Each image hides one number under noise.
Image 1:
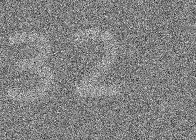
32
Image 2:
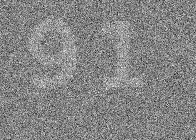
91
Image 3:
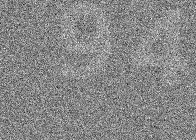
94
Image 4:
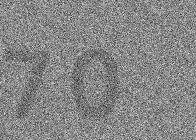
70
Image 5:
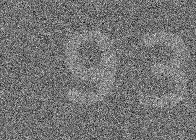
93
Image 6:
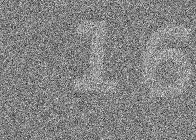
16
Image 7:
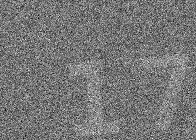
17
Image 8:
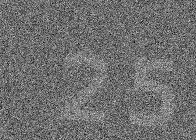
25
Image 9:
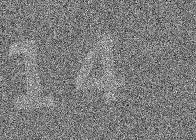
14
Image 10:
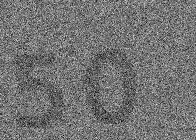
50
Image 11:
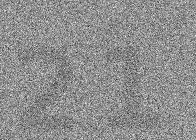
21
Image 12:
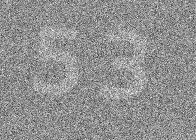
53
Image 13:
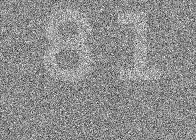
81
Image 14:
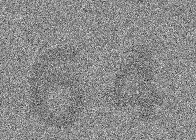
64
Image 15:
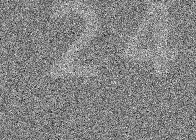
24
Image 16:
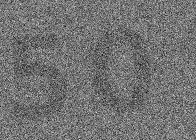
50
